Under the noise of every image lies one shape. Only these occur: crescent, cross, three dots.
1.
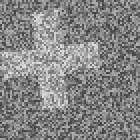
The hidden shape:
cross
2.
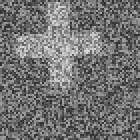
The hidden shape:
cross
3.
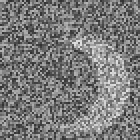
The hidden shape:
crescent
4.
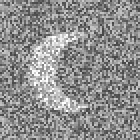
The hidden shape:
crescent
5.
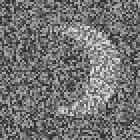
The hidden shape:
crescent
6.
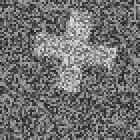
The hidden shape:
cross
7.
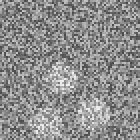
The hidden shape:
three dots
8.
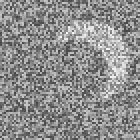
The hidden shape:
crescent
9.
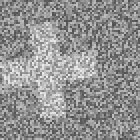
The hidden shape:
cross
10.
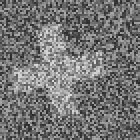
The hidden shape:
cross
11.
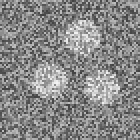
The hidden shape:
three dots
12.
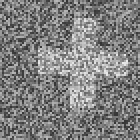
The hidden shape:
cross
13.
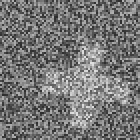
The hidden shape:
cross
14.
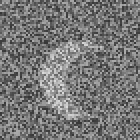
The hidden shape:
crescent
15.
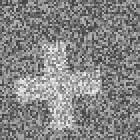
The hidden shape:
cross
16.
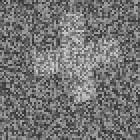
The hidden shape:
cross
